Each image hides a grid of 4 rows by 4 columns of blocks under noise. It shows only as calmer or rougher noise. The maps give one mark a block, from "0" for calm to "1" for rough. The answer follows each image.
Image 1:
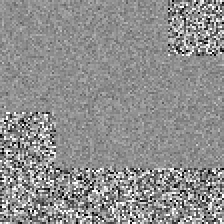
0 0 0 1
0 0 0 0
1 0 0 0
1 1 1 1
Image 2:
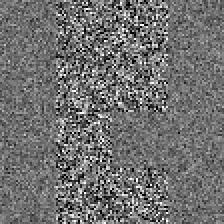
0 1 1 0
0 1 1 0
0 1 0 0
0 1 1 0
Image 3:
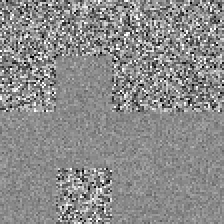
1 1 1 1
1 0 1 1
0 0 0 0
0 1 0 0
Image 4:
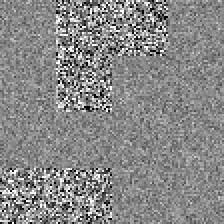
0 1 1 0
0 1 0 0
0 0 0 0
1 1 0 0
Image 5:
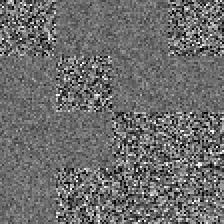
1 0 0 1
0 1 0 0
0 0 1 1
0 1 1 1
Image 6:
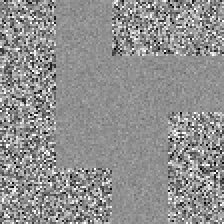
1 0 1 1
1 0 0 0
1 0 0 1
1 1 0 1
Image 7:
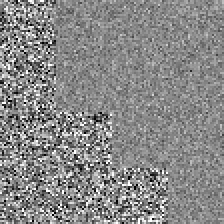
1 0 0 0
1 0 0 0
1 1 0 0
1 1 1 0
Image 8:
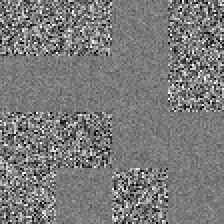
1 1 0 1
0 0 0 1
1 1 0 0
1 0 1 0
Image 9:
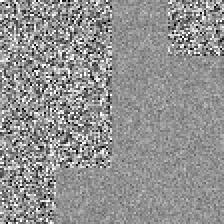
1 1 0 1
1 1 0 0
1 1 0 0
1 0 0 0
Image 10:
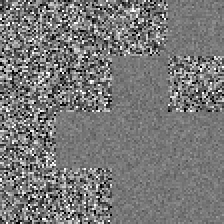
1 1 1 0
1 1 0 1
1 0 0 0
1 1 0 0
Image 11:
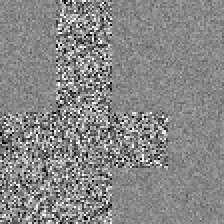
0 1 0 0
0 1 0 0
1 1 1 0
1 1 0 0
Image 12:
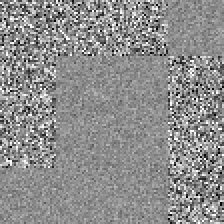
1 1 1 0
1 0 0 1
1 0 0 1
0 0 0 1
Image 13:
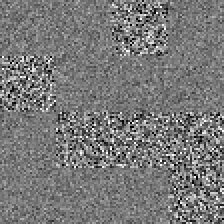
0 0 1 0
1 0 0 0
0 1 1 1
0 0 0 1
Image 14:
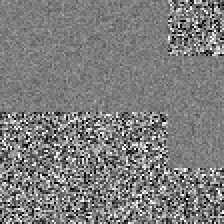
0 0 0 1
0 0 0 0
1 1 1 0
1 1 1 1
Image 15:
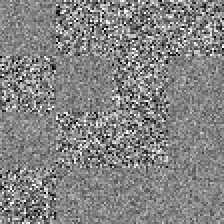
0 1 1 1
1 0 1 0
0 1 1 0
1 0 0 0
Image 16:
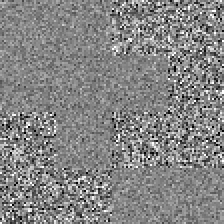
0 0 1 1
0 0 0 1
1 0 1 1
1 1 0 0
